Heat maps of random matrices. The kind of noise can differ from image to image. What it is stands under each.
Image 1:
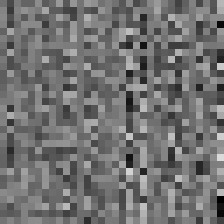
columns of uneven size
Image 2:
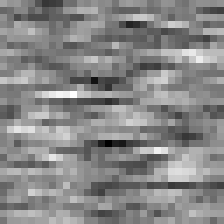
streaked along the rows
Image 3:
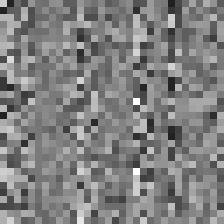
columns of uneven size
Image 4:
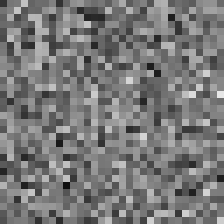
independent entries
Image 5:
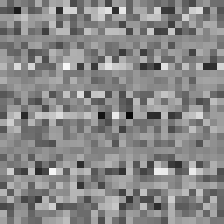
rows of uneven size
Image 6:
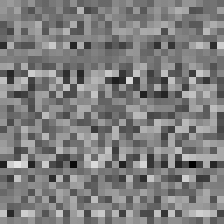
rows of uneven size
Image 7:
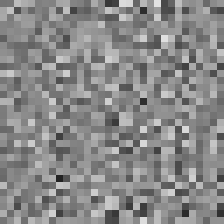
low rank plus noise
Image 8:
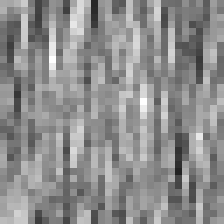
streaked along the columns
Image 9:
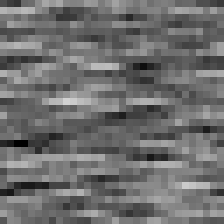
streaked along the rows
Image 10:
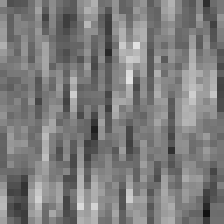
streaked along the columns
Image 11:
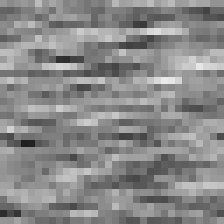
streaked along the rows
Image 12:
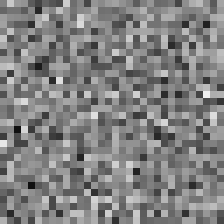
independent entries
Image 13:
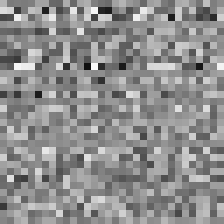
rows of uneven size
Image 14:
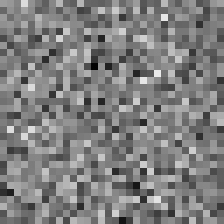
independent entries
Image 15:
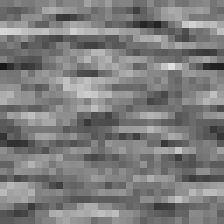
streaked along the rows
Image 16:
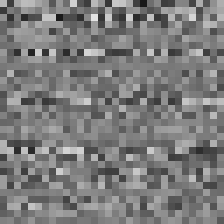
rows of uneven size
